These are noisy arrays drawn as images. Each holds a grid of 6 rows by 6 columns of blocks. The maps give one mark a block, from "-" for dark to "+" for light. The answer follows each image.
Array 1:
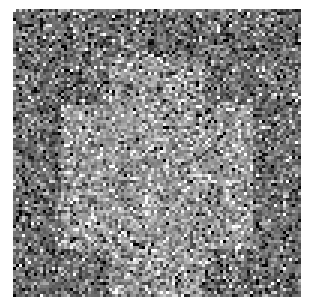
- - - - - -
- - + + - -
- + + + + -
- + + + + -
- + + + + -
- - + + - -
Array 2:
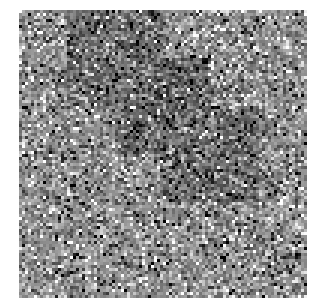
+ - - + + +
+ - - - + +
+ + - - - +
+ + + - - +
+ + + + + +
+ + + + + +
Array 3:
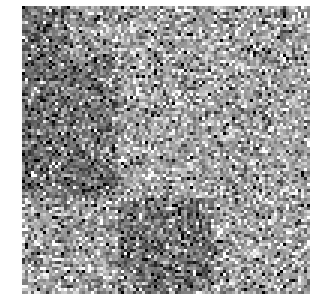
- + + + + +
- - + + + +
- - + + + +
- - + + + +
+ + - - + +
+ + - - + +
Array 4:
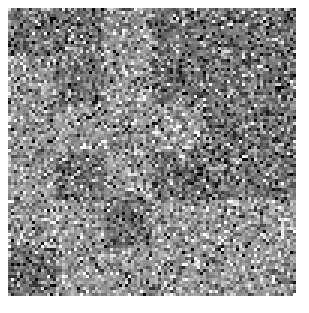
- - + - - -
+ - + - - -
+ + + + - -
+ - + - - -
+ + - + + +
- + + + + +
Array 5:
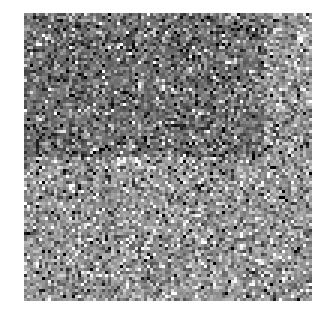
- - - - - +
- - - - - +
- - - - - +
+ + + + + +
+ + + + + +
+ + + + + +
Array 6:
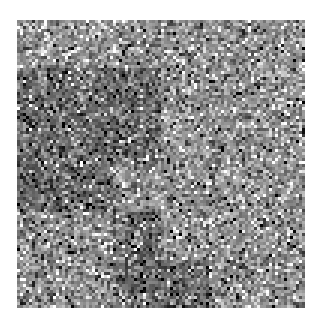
+ + + + + +
- - - + + +
- - - + + +
- - + + + +
+ + - + + +
+ + - - + +
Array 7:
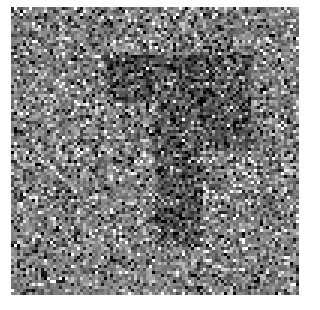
+ + + + + +
+ + - - - +
+ + + - - +
+ + + - + +
+ + + - + +
+ + + + + +
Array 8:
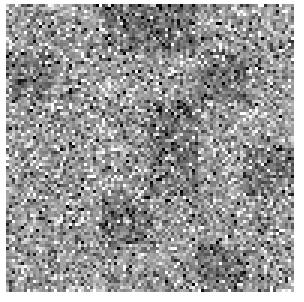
+ + - - + +
- + + + - +
+ + + - + +
+ + + - + -
+ + - + + +
+ + + + - +
